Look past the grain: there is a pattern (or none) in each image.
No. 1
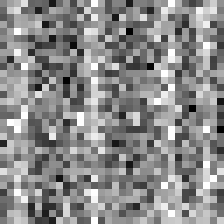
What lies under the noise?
bands of columns
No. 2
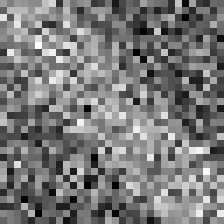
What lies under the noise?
a diagonal band
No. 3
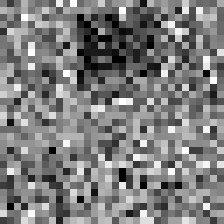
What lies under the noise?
one block
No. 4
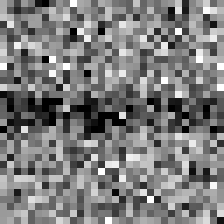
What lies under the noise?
one band of rows
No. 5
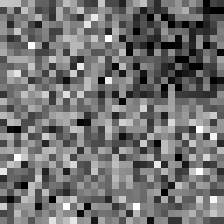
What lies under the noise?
one block
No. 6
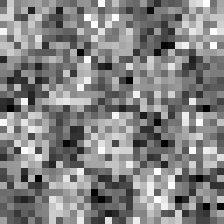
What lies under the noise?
a checkerboard
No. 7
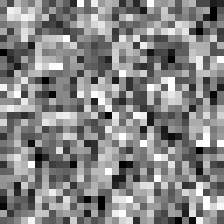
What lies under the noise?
a checkerboard
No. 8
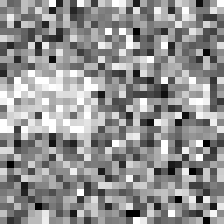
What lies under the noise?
one block
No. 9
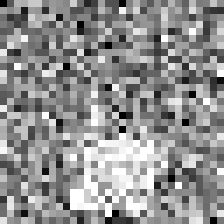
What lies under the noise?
one block
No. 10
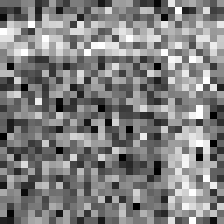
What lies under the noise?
bands of rows crossing bands of columns
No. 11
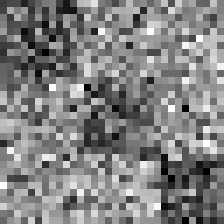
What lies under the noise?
blocks along the diagonal
